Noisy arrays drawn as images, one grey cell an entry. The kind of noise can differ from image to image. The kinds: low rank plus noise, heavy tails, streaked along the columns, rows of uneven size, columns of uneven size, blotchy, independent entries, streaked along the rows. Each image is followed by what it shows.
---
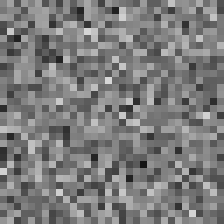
independent entries
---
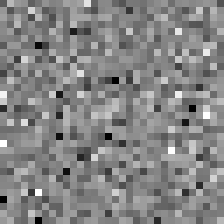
heavy tails
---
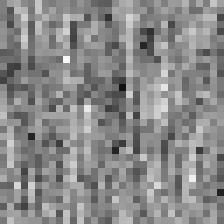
streaked along the columns
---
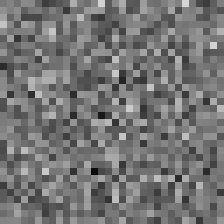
low rank plus noise
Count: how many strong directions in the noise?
one
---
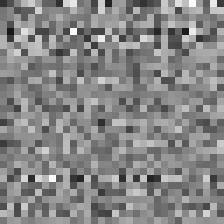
rows of uneven size
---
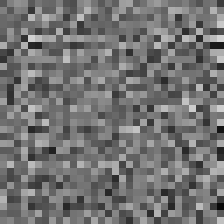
low rank plus noise
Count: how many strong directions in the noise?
one
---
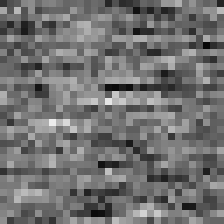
streaked along the rows
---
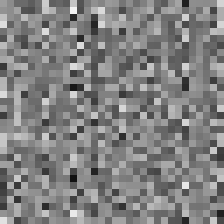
columns of uneven size
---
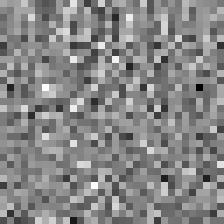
low rank plus noise
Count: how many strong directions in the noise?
three or four
